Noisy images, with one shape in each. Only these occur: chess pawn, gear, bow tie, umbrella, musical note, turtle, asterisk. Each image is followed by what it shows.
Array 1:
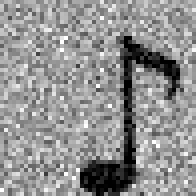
musical note
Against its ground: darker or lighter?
darker
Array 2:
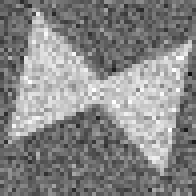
bow tie
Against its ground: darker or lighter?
lighter
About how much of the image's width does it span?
nearly all
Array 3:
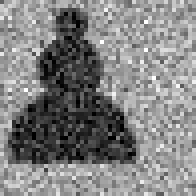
chess pawn
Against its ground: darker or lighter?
darker
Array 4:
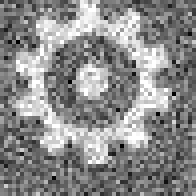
gear
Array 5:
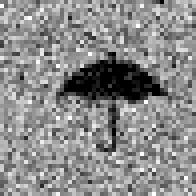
umbrella
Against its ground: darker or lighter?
darker
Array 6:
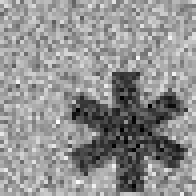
asterisk
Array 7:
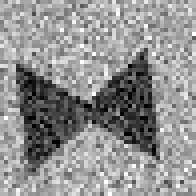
bow tie
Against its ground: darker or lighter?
darker
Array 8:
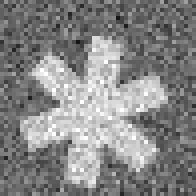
asterisk
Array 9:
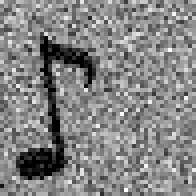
musical note
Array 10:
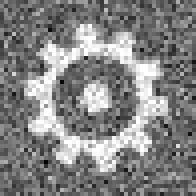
gear
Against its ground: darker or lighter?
lighter
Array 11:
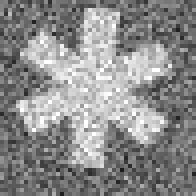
asterisk
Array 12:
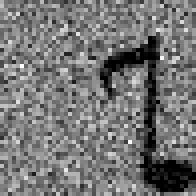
musical note
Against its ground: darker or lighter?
darker
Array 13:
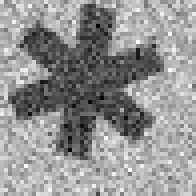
asterisk
